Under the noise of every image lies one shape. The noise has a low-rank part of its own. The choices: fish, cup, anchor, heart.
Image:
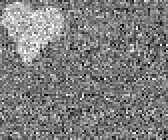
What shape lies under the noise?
heart
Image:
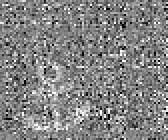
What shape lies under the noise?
anchor
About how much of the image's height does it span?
half
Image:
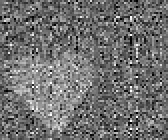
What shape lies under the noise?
heart
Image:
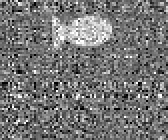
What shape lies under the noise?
fish
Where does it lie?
top middle
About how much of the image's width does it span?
a third
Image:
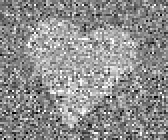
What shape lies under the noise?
heart
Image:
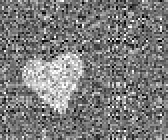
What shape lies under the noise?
heart
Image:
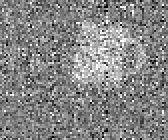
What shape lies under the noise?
cup
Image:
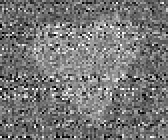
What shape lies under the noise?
heart
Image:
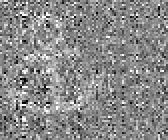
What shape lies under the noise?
anchor
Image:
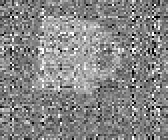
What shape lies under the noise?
cup
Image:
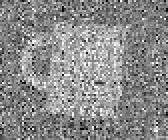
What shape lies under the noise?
cup
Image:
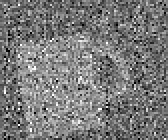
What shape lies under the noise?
cup
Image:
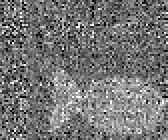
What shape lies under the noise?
fish
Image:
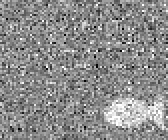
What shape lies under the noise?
fish
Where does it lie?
bottom right
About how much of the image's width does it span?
a third
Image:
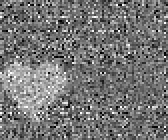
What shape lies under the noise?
heart
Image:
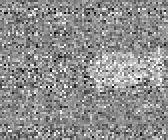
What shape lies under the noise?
fish
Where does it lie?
middle right
